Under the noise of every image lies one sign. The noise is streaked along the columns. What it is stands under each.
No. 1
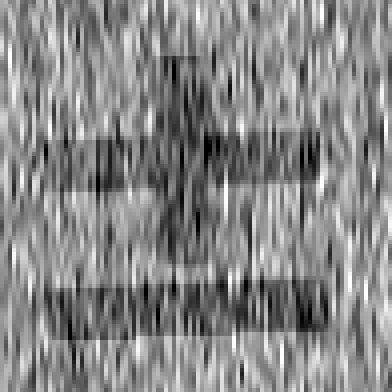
plus-minus sign
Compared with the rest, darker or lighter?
darker
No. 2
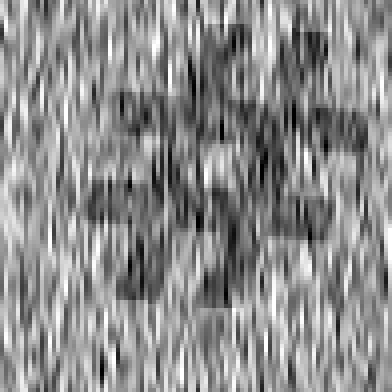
hash sign
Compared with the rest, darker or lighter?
darker
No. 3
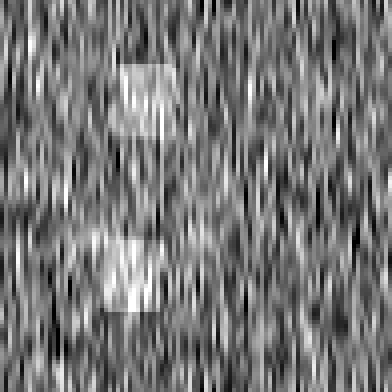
colon
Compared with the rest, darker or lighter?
lighter
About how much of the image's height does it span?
two thirds
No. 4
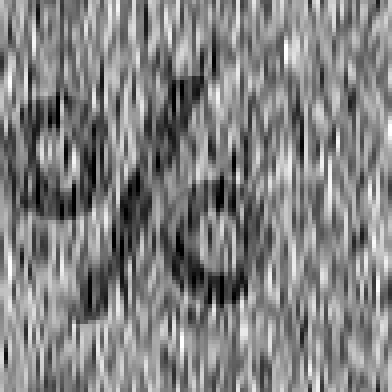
percent sign
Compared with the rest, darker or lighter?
darker
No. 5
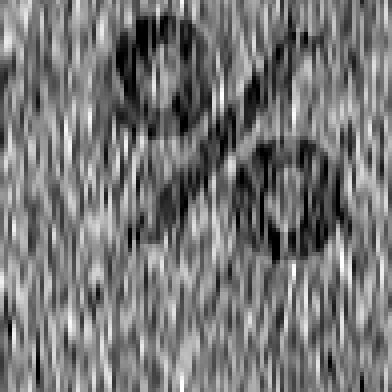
percent sign
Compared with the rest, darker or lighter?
darker
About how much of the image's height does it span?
two thirds
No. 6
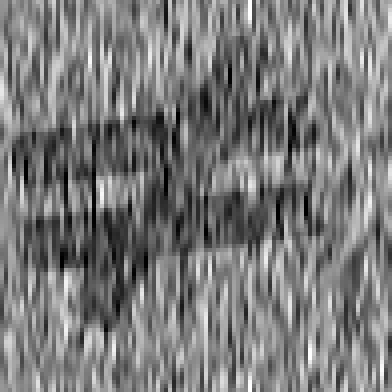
not-equal sign
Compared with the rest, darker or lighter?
darker
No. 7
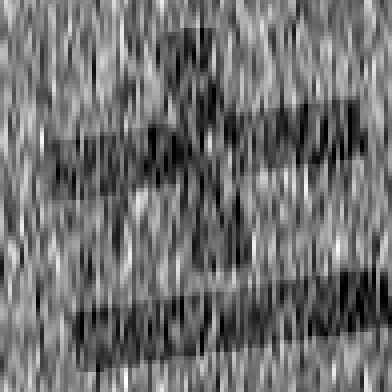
plus-minus sign
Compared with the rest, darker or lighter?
darker
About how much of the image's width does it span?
nearly all
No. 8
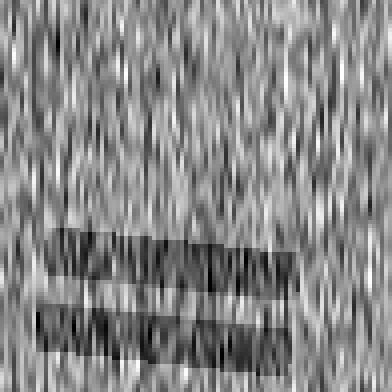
equals sign
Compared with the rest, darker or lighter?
darker
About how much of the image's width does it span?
two thirds
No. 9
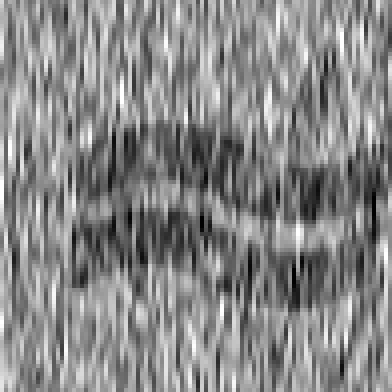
approximately sign
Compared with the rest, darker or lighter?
darker
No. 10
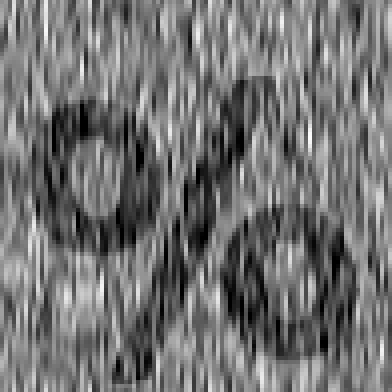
percent sign
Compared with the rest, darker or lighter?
darker
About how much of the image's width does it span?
nearly all
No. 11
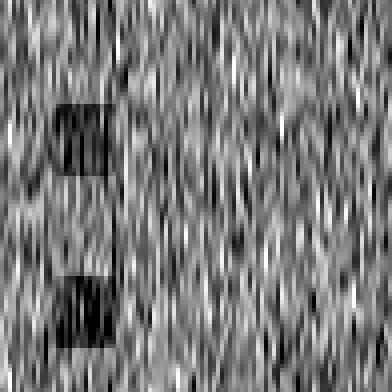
colon
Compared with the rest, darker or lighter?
darker
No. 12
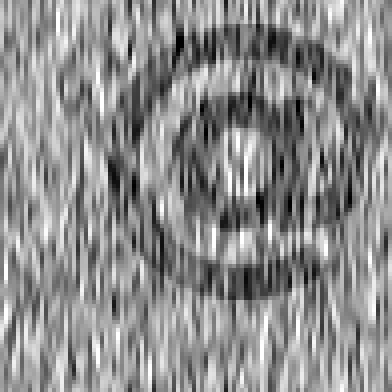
at sign
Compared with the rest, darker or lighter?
darker
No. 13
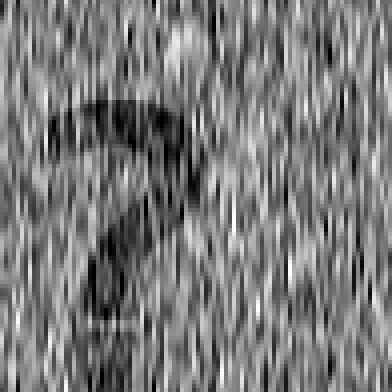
question mark
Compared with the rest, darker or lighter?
darker
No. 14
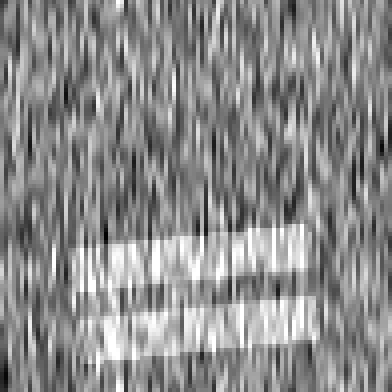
equals sign
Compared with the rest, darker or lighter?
lighter
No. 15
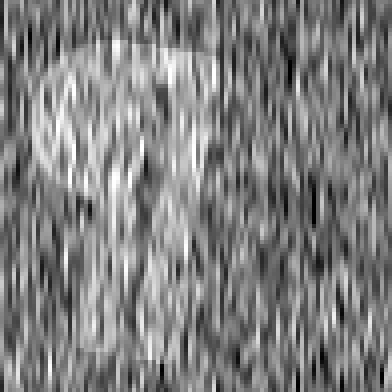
pilcrow
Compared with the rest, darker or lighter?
lighter
